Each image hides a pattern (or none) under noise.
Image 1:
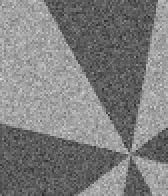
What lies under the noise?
spokes from one point
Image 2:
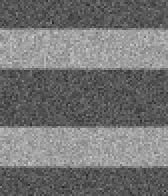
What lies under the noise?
horizontal stripes
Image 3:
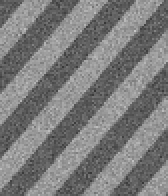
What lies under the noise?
diagonal stripes
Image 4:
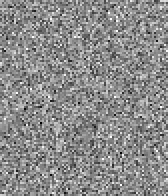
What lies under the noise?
only noise
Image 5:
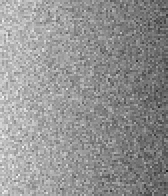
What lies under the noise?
a smooth slope
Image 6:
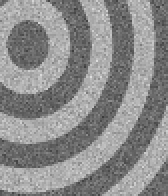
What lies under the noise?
rings round one point
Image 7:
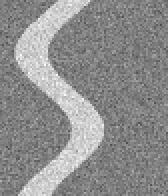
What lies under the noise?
a wavy band
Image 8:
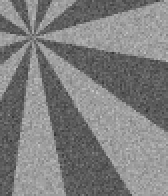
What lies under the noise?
spokes from one point
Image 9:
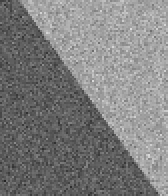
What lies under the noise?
a sharp edge
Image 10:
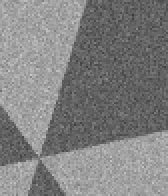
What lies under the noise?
spokes from one point
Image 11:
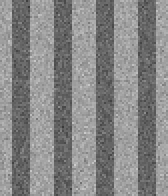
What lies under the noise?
vertical stripes
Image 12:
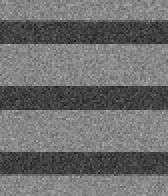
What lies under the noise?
horizontal stripes
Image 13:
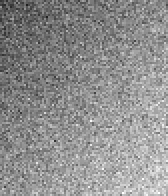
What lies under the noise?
a smooth slope
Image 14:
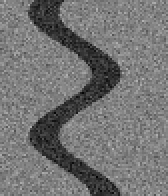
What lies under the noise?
a wavy band
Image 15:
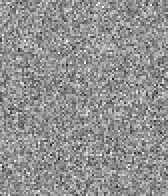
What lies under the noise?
only noise
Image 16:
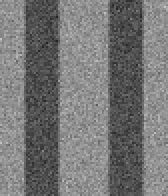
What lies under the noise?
vertical stripes
